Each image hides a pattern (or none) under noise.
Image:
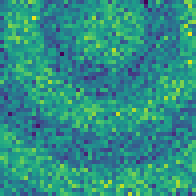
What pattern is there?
rings round one point
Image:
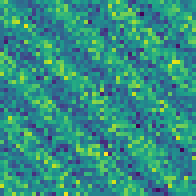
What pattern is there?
diagonal stripes
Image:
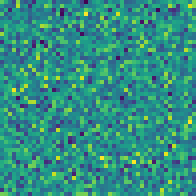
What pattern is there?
only noise
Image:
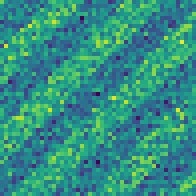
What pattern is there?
diagonal stripes
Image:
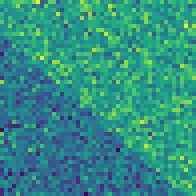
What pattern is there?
a sharp edge
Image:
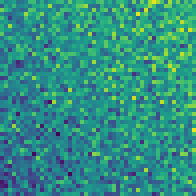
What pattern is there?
a smooth slope
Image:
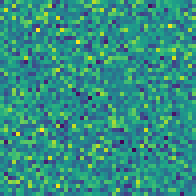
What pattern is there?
only noise
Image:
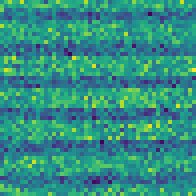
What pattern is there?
horizontal stripes
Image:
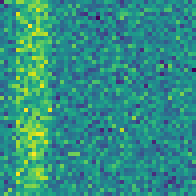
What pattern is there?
one vertical stripe
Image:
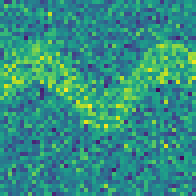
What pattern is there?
a wavy band
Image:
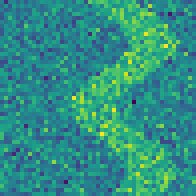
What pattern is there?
a wavy band
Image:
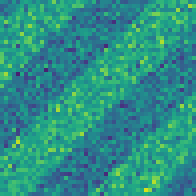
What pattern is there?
diagonal stripes
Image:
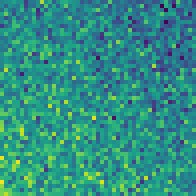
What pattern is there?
a smooth slope
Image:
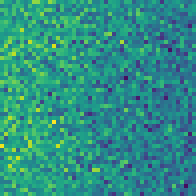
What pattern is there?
a smooth slope
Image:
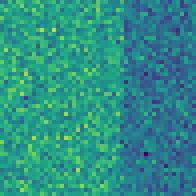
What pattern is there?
a sharp edge
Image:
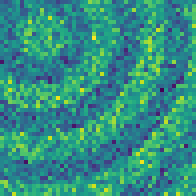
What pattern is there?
rings round one point
